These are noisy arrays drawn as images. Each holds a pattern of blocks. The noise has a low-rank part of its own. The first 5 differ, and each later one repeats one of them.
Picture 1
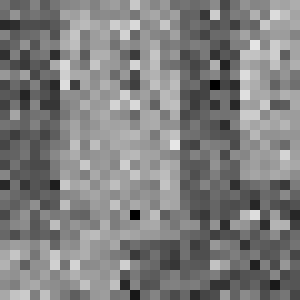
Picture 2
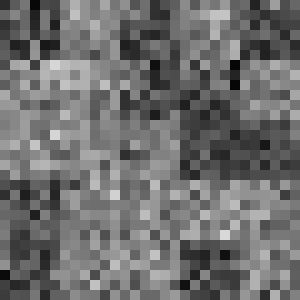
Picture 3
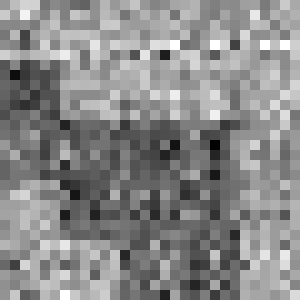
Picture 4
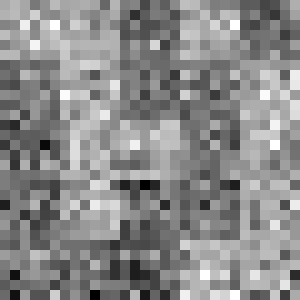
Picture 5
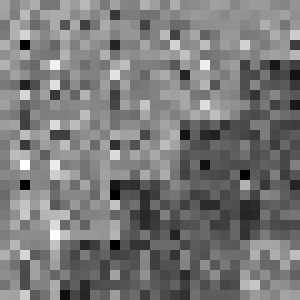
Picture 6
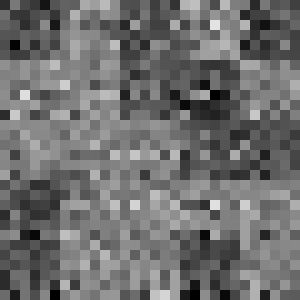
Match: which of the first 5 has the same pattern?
2
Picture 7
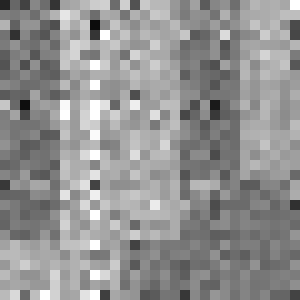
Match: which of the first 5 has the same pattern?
1
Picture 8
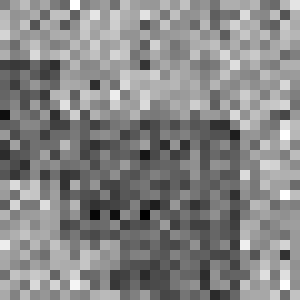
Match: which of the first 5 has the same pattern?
3
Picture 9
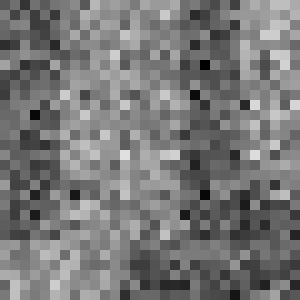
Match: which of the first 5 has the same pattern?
1
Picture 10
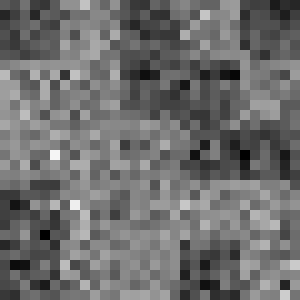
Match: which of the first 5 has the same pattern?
2
